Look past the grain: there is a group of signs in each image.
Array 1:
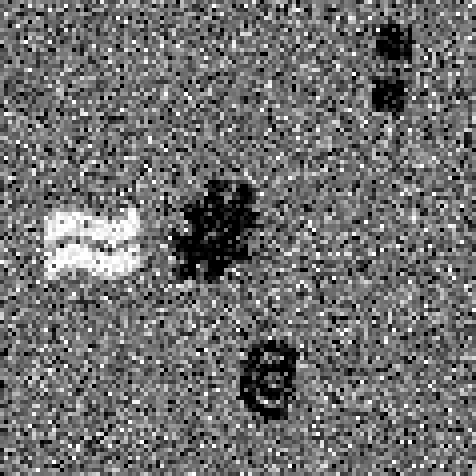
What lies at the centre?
hash sign
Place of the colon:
top right
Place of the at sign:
bottom middle
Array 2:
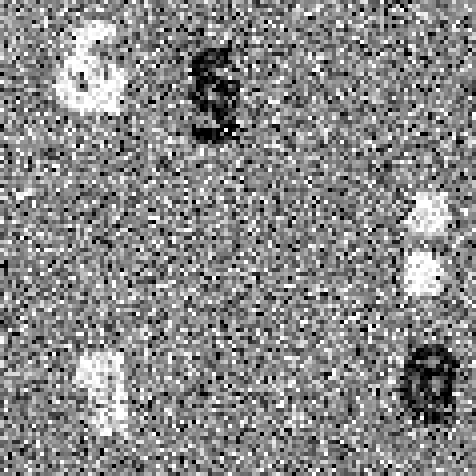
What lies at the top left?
ampersand
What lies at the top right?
nothing
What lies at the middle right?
colon
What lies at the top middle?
section sign
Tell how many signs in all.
5
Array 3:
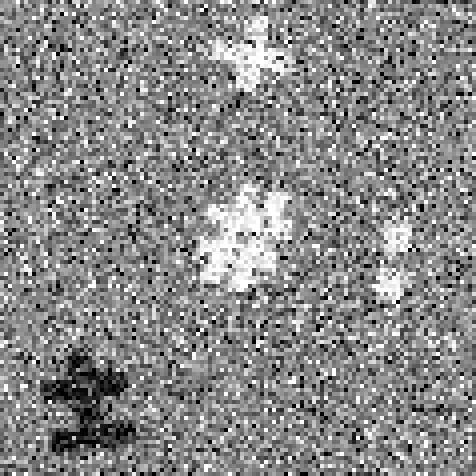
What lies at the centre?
hash sign
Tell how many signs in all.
4
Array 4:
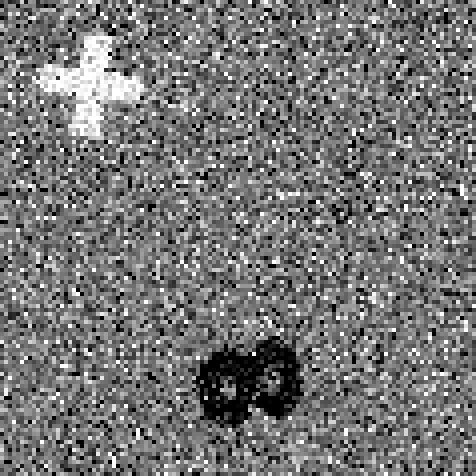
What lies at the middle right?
nothing
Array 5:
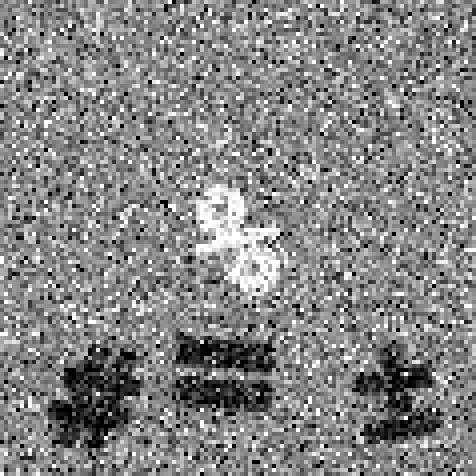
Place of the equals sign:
bottom middle
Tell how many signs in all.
4
